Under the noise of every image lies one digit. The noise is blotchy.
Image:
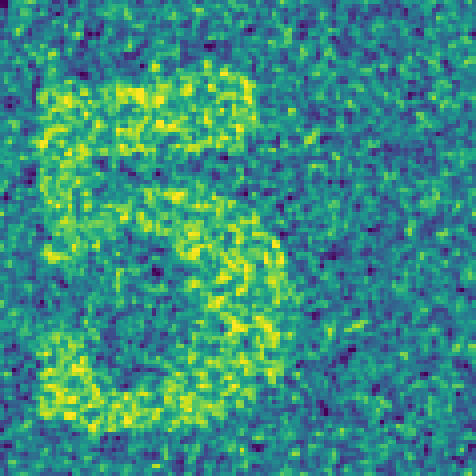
light 5
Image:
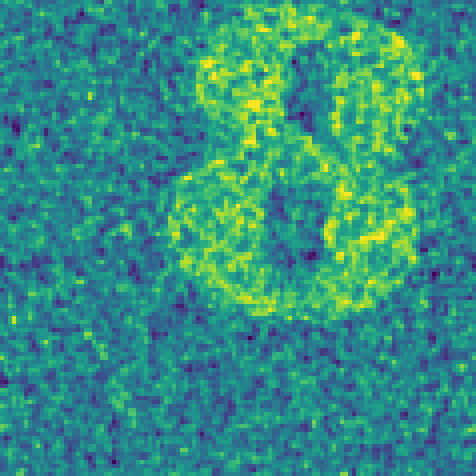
light 8
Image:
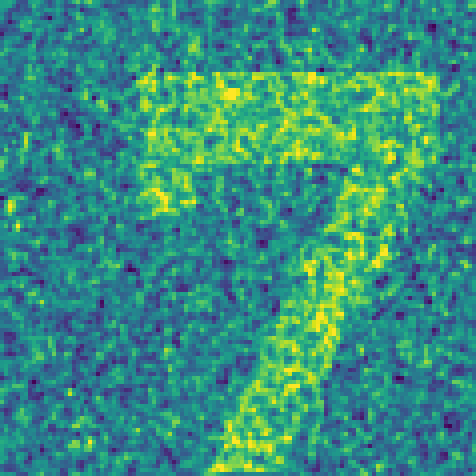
light 7
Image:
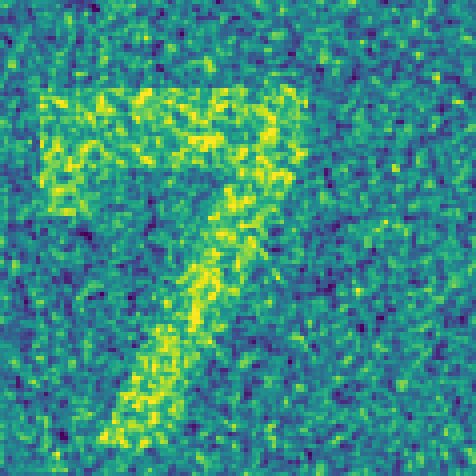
light 7
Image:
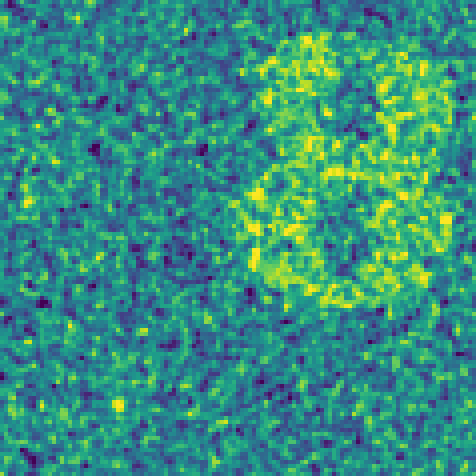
light 8
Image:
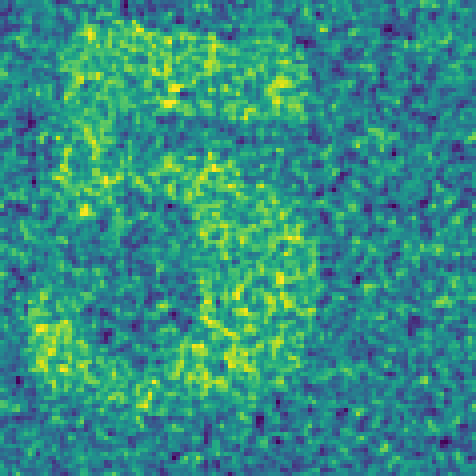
light 5
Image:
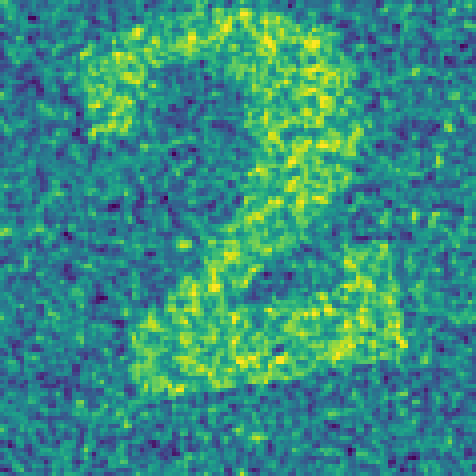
light 2
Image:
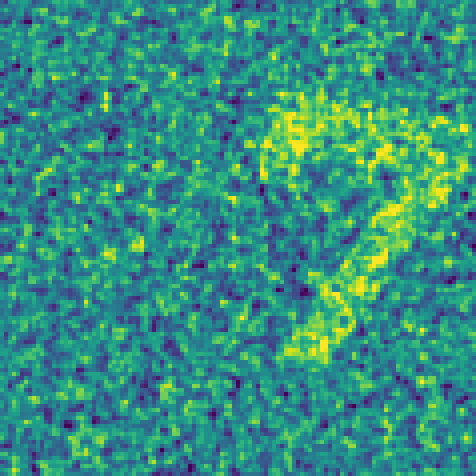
light 7
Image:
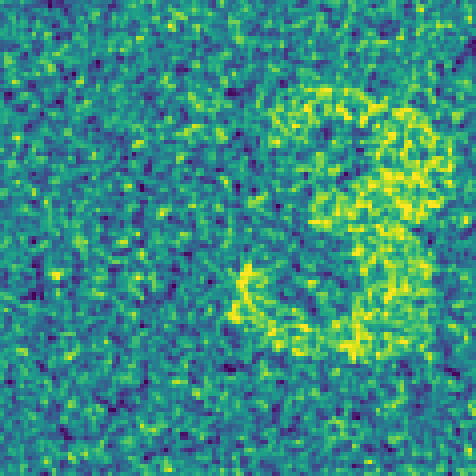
light 3
